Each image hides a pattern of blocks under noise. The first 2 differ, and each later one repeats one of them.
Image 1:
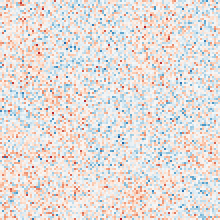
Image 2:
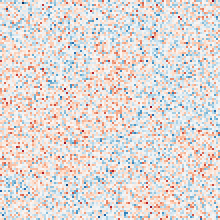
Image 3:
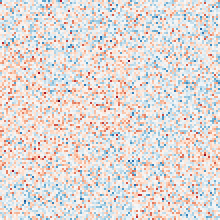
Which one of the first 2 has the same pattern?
2
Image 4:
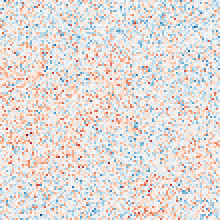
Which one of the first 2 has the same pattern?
2
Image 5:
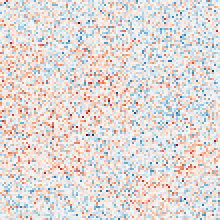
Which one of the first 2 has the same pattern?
2
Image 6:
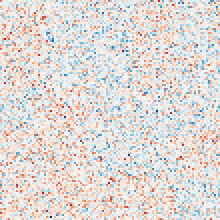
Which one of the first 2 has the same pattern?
1
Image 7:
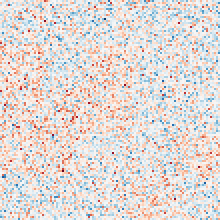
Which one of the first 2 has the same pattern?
2
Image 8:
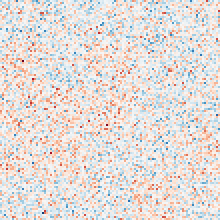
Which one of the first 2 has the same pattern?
2
